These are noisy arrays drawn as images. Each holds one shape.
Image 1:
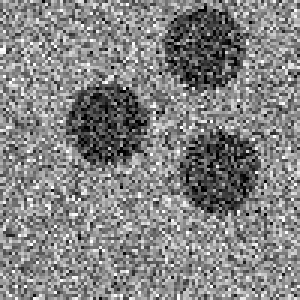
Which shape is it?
three dots
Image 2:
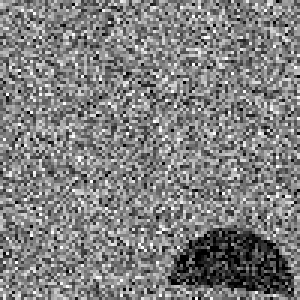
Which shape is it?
half disc
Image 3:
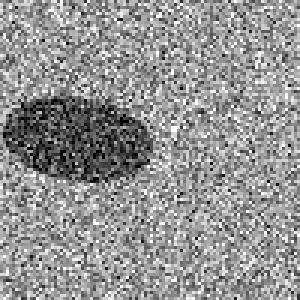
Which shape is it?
ellipse
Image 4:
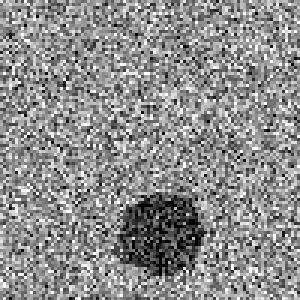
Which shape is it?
disc
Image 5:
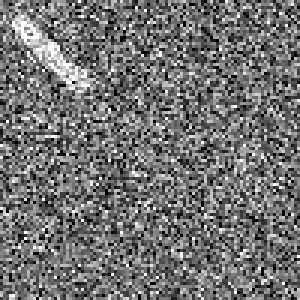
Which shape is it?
bar
